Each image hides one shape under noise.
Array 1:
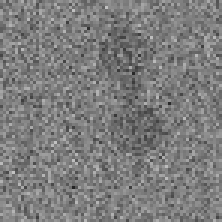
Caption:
dark dumbbell
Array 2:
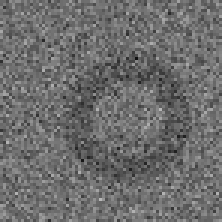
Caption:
dark ring
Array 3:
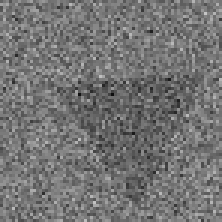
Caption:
dark triangle
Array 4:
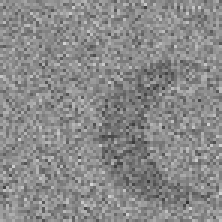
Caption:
dark crescent
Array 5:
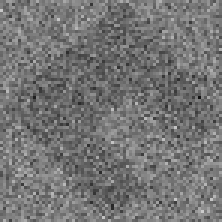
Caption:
dark square with a notch
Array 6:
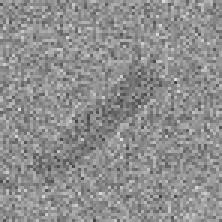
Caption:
dark bar
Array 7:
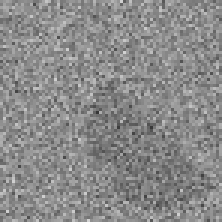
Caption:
dark half disc
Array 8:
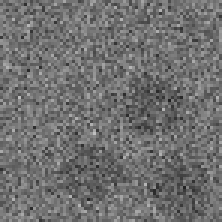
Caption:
dark three dots
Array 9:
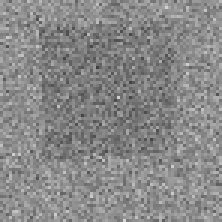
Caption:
dark square
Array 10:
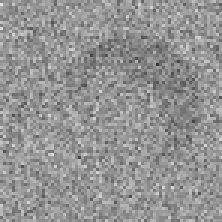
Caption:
dark crescent
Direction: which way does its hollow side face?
down and left
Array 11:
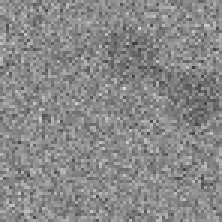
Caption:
dark dumbbell
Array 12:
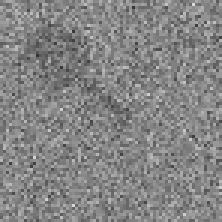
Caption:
dark lollipop
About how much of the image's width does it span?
half
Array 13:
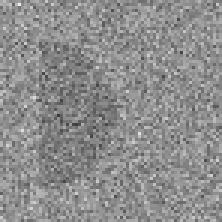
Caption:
dark half disc
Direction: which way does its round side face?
right
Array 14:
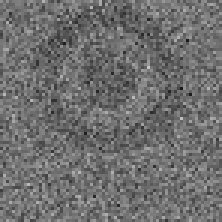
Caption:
dark bullseye
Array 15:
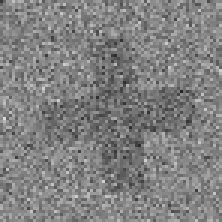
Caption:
dark cross
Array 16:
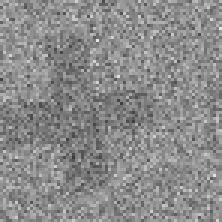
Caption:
dark cross
